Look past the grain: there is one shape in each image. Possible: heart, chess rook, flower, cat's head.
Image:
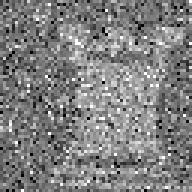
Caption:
light chess rook
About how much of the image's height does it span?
nearly all
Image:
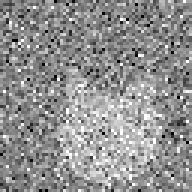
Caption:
light cat's head
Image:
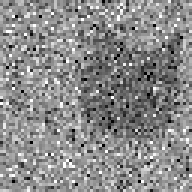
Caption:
dark cat's head
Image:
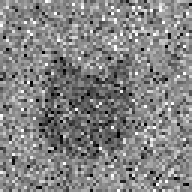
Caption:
dark cat's head
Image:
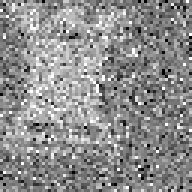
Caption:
light chess rook
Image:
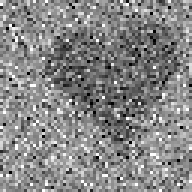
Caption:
dark heart
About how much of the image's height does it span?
two thirds
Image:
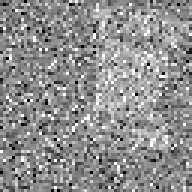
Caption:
light chess rook
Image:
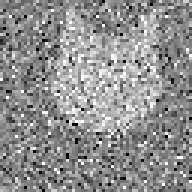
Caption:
light cat's head
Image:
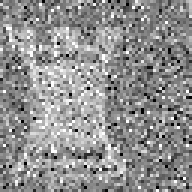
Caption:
light chess rook
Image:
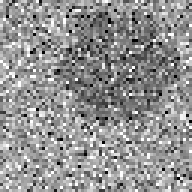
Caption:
dark flower
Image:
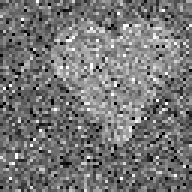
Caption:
light heart
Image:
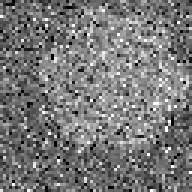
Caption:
light flower
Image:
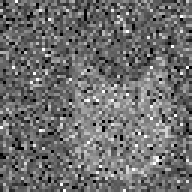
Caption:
light cat's head
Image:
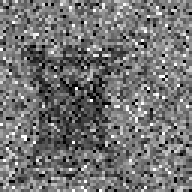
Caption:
dark chess rook
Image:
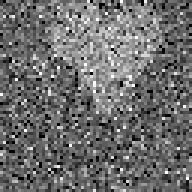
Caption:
light heart
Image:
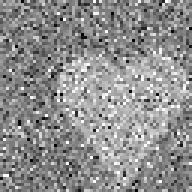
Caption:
light heart
